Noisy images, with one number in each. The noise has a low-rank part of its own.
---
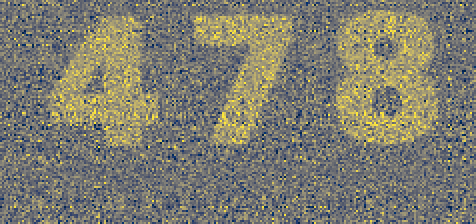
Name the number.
478
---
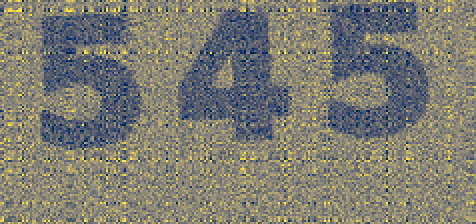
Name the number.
545
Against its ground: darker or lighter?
darker
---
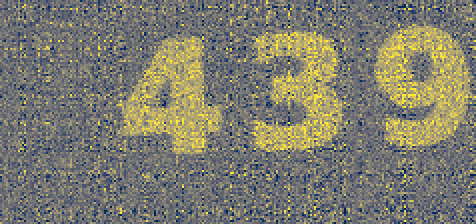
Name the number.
439
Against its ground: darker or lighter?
lighter
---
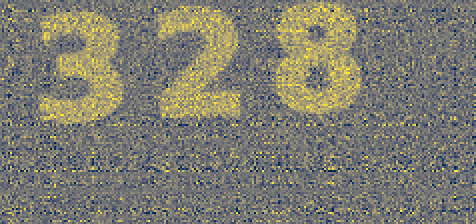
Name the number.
328
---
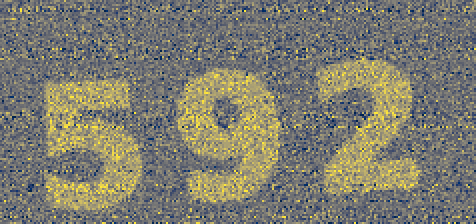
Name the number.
592
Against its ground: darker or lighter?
lighter
